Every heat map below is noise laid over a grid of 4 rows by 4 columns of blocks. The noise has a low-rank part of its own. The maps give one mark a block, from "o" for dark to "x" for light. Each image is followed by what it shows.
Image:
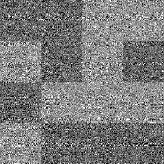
ooxx
xoxo
oxxx
xooo
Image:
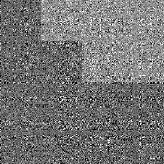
oxxx
ooxx
oooo
oooo
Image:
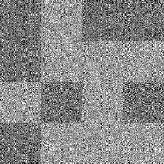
oxoo
oxxx
xoxo
oxxx
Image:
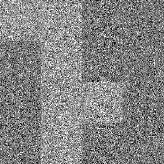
xxoo
oxoo
oxxo
oxoo
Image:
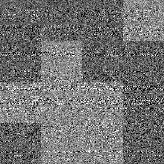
ooox
oxoo
xxxo
oxxo
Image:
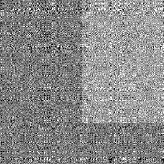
ooxx
ooxx
ooxx
oooo
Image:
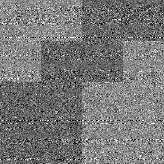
xxoo
xoox
ooxx
ooxx
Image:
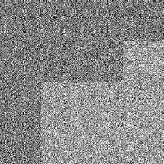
oooo
ooox
oxxx
oxxx
